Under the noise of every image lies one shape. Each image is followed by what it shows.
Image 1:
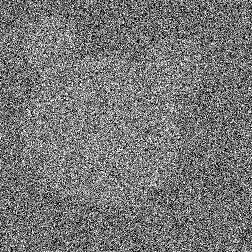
light bear's head
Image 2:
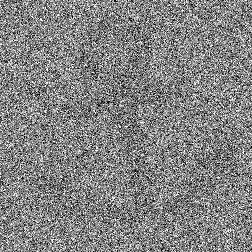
dark anchor
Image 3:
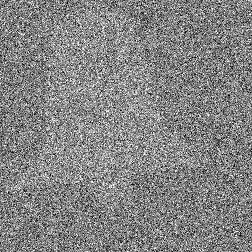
light bell
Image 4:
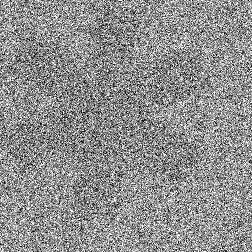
dark asterisk
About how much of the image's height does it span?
nearly all
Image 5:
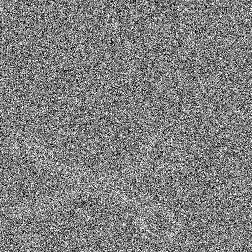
light pair of scissors
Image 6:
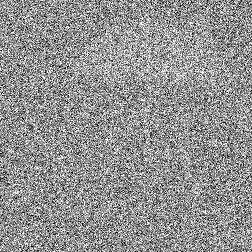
light umbrella
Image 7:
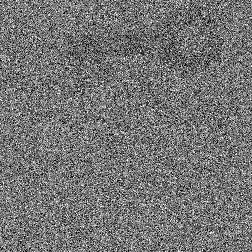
dark key
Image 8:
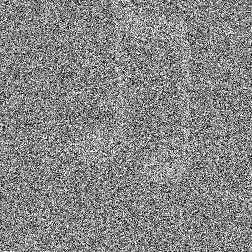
light pair of musical notes
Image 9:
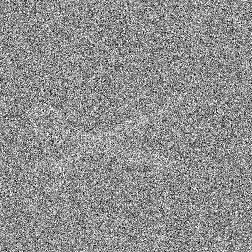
light pair of scissors
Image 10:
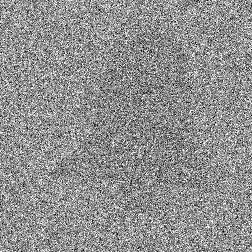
dark bell
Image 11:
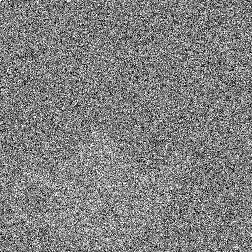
light teapot
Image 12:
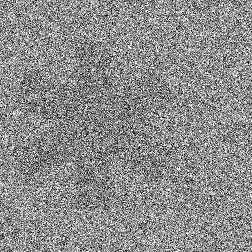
dark asterisk
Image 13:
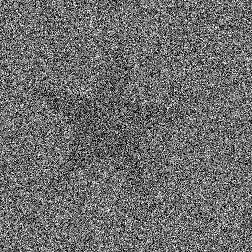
dark star
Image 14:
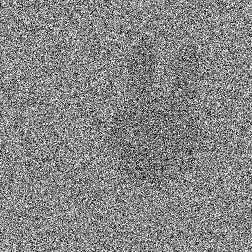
dark rabbit's head
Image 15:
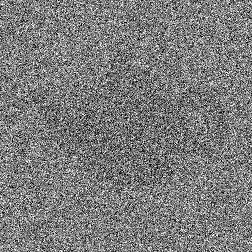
dark teapot
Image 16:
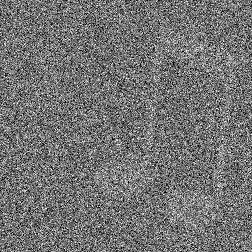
light pair of musical notes
